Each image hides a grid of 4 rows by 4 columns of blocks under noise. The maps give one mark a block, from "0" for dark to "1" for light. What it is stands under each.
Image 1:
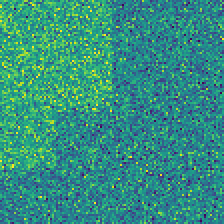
1 1 0 0
1 1 0 0
1 0 0 0
0 0 0 0
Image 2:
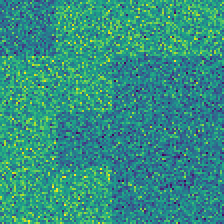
0 1 1 1
1 1 0 0
1 0 0 0
1 1 0 0
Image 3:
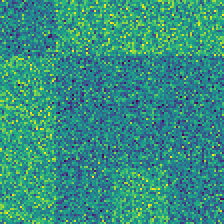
0 1 1 1
1 0 0 0
1 0 0 0
1 0 1 0
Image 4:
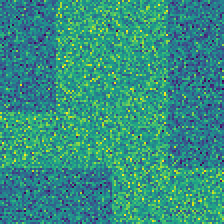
0 1 1 0
0 1 1 0
1 1 1 0
0 0 1 1
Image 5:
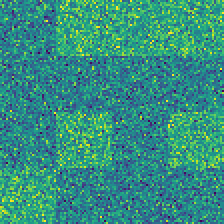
0 1 1 1
0 0 0 0
0 1 0 1
1 0 0 0
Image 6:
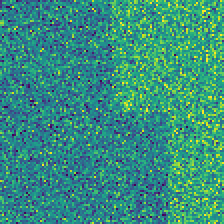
0 0 1 1
0 0 1 1
0 0 0 1
0 0 0 1
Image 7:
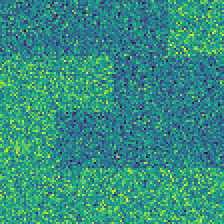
0 0 0 1
1 1 0 0
1 0 0 0
1 1 1 1
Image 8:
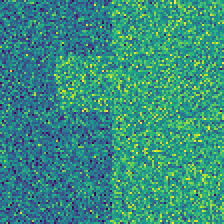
0 0 1 1
0 1 1 1
0 0 1 1
0 0 1 1
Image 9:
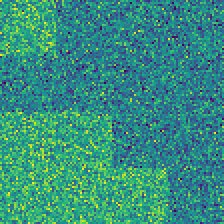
1 0 0 0
0 0 0 0
1 1 0 0
1 1 1 0
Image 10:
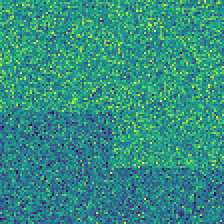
1 1 1 1
1 1 1 1
0 0 1 1
0 0 0 0
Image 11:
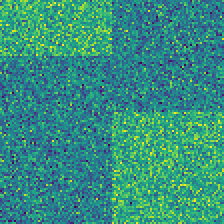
1 1 0 0
0 0 0 0
0 0 1 1
0 0 1 1
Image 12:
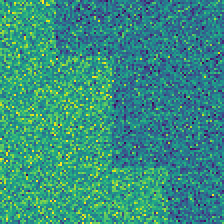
1 0 0 0
1 1 0 0
1 1 0 0
1 1 1 0
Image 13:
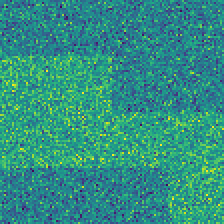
0 0 0 0
1 1 0 0
1 1 1 1
0 0 0 1
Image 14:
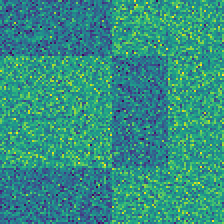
0 0 1 1
1 1 0 1
1 1 0 1
0 0 1 1
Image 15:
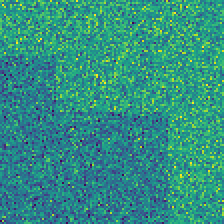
1 1 1 1
0 1 1 1
0 0 0 1
0 0 0 1
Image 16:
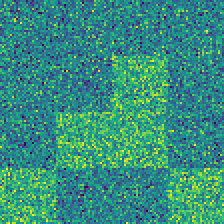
0 0 0 0
0 0 1 0
0 1 1 0
1 0 0 1
